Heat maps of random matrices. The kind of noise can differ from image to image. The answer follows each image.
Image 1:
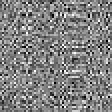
low rank plus noise
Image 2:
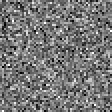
independent entries
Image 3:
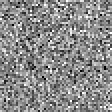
independent entries
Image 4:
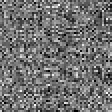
low rank plus noise
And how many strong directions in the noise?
three or four
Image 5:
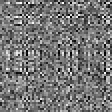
low rank plus noise
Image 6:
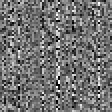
columns of uneven size
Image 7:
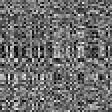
low rank plus noise
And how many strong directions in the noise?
one
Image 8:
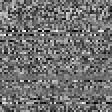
rows of uneven size
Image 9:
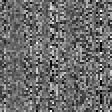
columns of uneven size
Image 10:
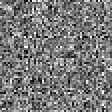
low rank plus noise
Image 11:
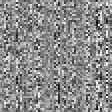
columns of uneven size
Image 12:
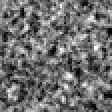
blotchy
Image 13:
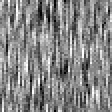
streaked along the columns
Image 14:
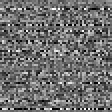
rows of uneven size
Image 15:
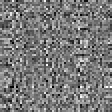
low rank plus noise
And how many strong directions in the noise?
three or four
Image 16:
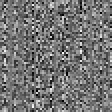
columns of uneven size
